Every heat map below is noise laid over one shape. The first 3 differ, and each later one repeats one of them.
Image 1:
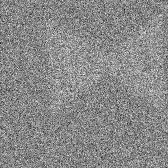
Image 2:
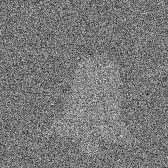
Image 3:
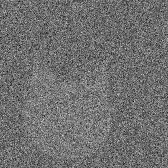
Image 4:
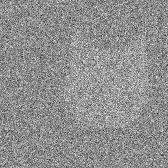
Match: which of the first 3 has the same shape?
3
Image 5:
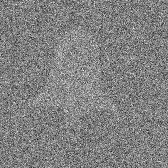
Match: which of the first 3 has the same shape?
2
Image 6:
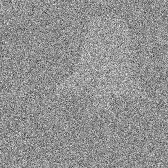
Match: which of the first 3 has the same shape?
2
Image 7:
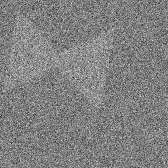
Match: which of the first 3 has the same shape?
1
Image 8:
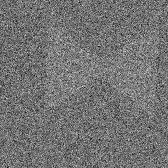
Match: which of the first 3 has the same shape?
1
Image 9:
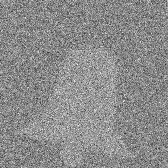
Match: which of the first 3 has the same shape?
2
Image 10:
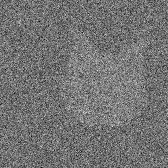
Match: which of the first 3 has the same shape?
3
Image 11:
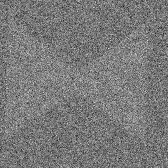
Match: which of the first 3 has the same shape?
1
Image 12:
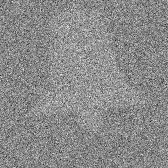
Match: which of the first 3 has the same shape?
2
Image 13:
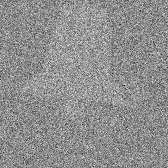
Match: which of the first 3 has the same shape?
2
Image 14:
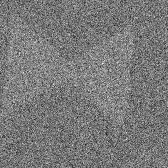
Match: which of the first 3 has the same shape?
1
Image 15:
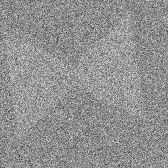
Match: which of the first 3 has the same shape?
1
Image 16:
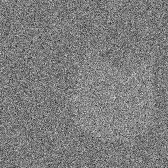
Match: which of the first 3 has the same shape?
3
